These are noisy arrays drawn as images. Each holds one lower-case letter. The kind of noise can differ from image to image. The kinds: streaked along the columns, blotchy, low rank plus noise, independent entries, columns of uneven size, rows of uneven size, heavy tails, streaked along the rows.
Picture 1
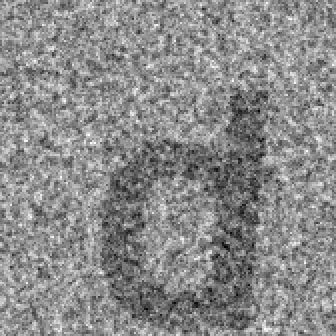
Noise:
blotchy
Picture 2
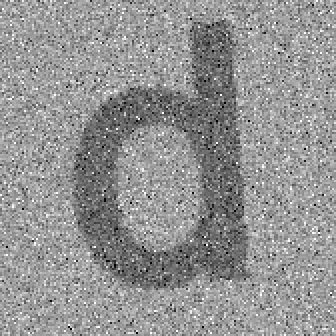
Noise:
heavy tails
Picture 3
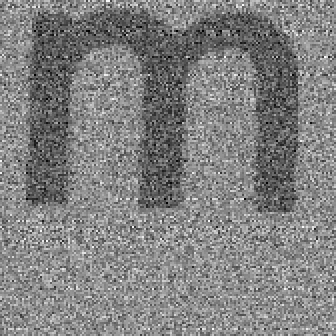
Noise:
rows of uneven size
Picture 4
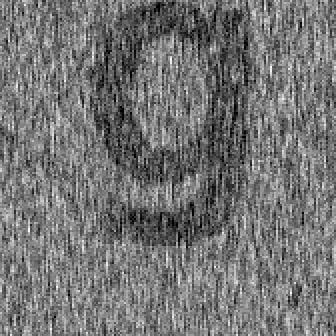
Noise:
streaked along the columns
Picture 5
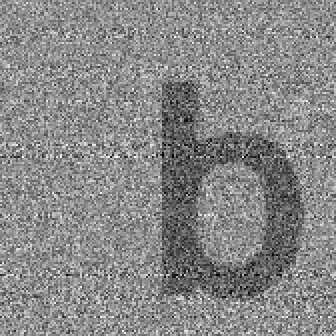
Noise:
rows of uneven size
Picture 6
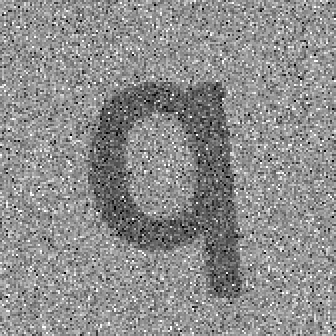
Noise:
heavy tails
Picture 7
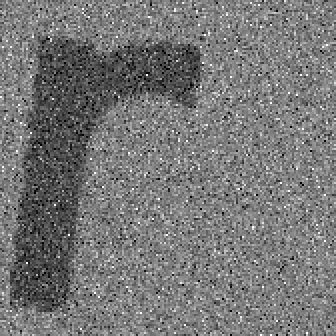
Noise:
heavy tails
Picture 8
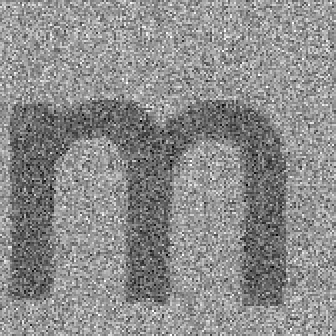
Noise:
low rank plus noise
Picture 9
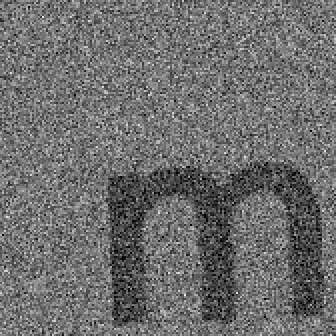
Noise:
independent entries
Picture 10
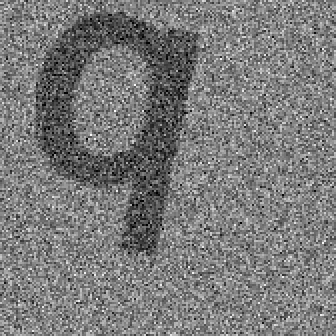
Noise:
independent entries
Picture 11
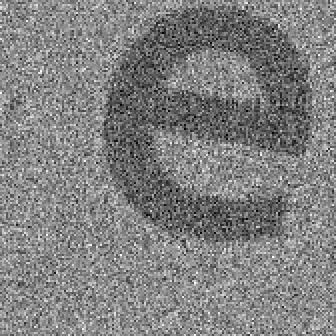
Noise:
low rank plus noise
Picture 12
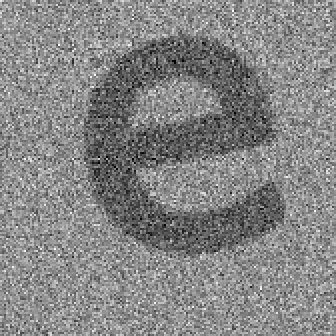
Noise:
low rank plus noise
